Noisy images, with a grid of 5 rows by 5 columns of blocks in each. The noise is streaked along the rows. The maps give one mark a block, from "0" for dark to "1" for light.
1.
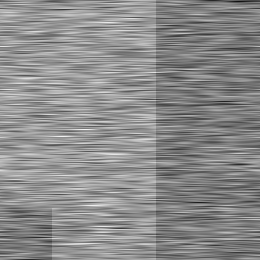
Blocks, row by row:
11100
11100
11100
11100
01100
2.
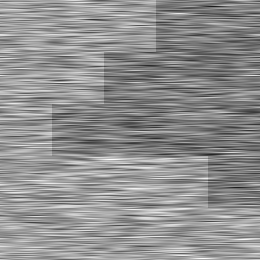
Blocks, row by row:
11100
11000
10000
11110
11111
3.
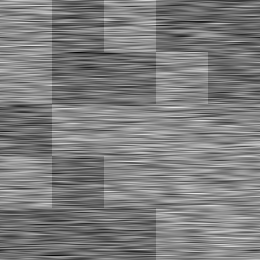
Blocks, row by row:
10100
10010
01111
10111
00011
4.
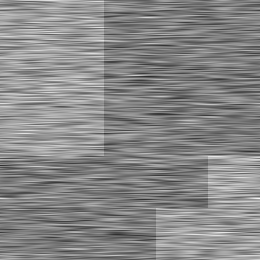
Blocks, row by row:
11000
11000
11000
00001
00011
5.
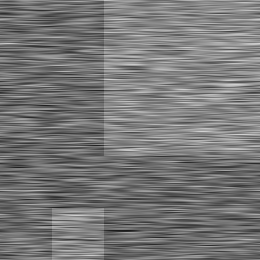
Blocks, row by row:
00111
00111
00111
00000
01000
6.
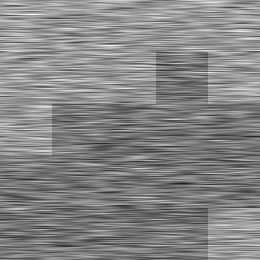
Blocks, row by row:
11111
11101
10000
00000
00001
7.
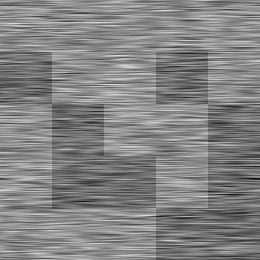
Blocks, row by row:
11111
01101
10110
10010
11100
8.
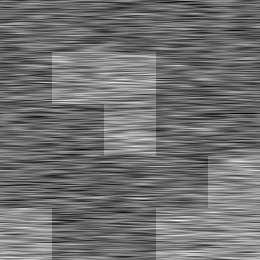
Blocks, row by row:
00000
01100
00100
00001
10011
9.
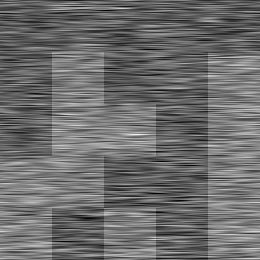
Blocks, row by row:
00000
01001
01101
11001
10101
